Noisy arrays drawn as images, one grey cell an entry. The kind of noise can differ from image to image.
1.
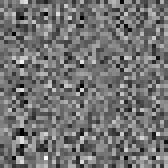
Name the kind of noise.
low rank plus noise
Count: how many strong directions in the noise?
two
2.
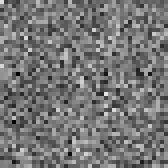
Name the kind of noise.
independent entries
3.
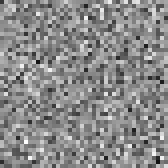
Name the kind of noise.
independent entries
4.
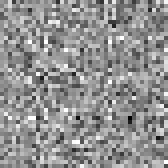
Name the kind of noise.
low rank plus noise
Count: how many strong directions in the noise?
five to eight
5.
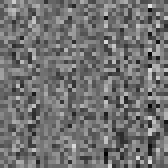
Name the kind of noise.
columns of uneven size
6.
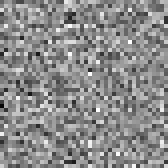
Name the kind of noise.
low rank plus noise
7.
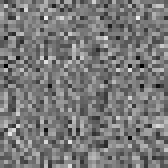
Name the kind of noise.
low rank plus noise
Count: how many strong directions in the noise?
two
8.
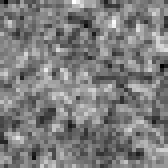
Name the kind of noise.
blotchy
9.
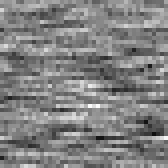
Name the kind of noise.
streaked along the rows
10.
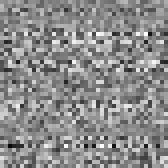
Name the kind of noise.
rows of uneven size
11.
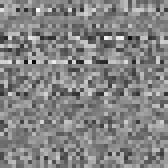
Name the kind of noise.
rows of uneven size
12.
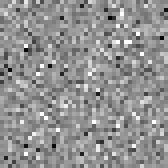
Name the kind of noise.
heavy tails
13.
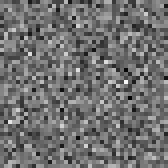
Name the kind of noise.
independent entries
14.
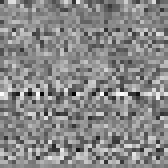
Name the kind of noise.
rows of uneven size
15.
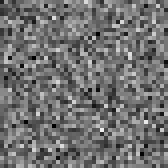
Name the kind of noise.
independent entries
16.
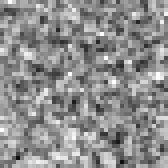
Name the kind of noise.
blotchy
